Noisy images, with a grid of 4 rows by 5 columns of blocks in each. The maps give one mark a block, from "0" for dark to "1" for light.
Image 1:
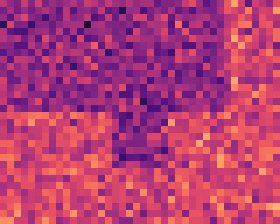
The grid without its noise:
0 0 0 0 1
0 0 0 0 1
1 1 0 1 1
1 1 1 1 1
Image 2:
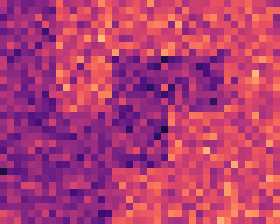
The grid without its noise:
0 1 1 1 1
0 1 0 0 1
0 0 0 1 1
0 0 1 1 1
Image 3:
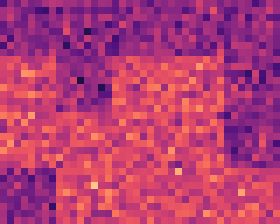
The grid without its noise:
0 0 0 0 0
1 0 1 1 0
1 1 1 1 0
0 1 1 1 1
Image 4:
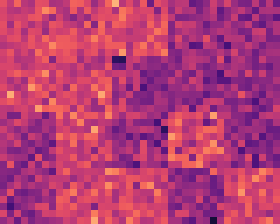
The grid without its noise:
1 1 1 0 0
1 1 0 0 0
0 1 0 1 0
0 1 1 0 1
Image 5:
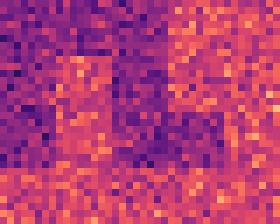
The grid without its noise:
0 0 0 1 1
0 1 0 1 1
0 1 0 0 1
1 1 1 1 1
